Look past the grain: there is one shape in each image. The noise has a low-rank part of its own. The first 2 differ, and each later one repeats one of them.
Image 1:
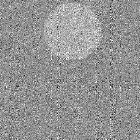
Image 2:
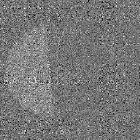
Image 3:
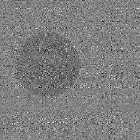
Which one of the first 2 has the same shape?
1
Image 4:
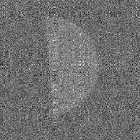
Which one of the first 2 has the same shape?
2
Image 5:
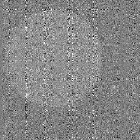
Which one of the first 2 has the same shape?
1
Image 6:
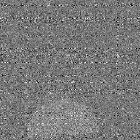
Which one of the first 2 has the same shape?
2
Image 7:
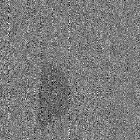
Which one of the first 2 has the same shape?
2
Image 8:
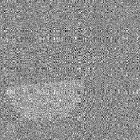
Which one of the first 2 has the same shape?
2
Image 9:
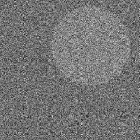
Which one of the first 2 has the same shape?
1
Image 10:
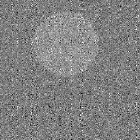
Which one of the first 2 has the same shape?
1
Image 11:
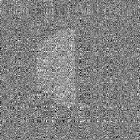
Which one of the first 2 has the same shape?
2
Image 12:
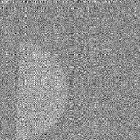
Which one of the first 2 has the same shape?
2
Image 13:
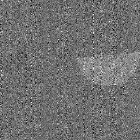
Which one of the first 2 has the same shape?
2
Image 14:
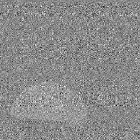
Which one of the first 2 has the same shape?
2
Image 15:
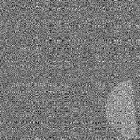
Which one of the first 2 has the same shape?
2
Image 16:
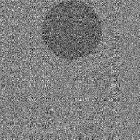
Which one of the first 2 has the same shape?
1
